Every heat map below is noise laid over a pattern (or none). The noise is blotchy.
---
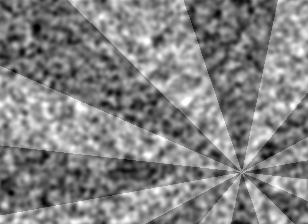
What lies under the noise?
spokes from one point
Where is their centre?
bottom right
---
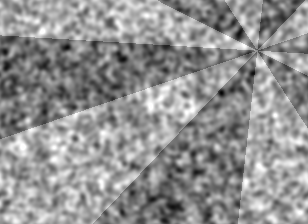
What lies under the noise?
spokes from one point
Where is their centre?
top right
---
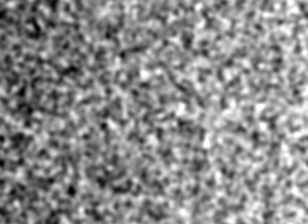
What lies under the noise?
a smooth slope
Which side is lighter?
right
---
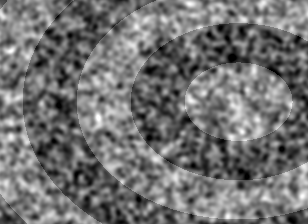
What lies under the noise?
rings round one point
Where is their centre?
middle right
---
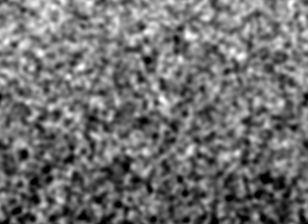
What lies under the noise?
a smooth slope
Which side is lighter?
top
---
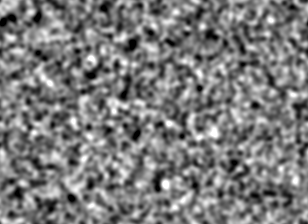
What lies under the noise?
only noise
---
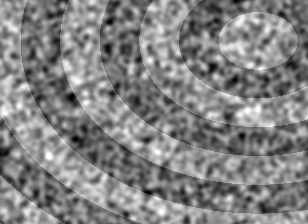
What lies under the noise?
rings round one point
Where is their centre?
top right
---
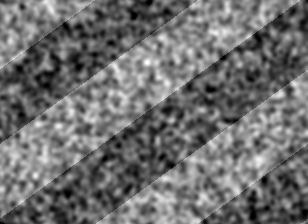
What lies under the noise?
diagonal stripes
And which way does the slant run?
bottom left to top right
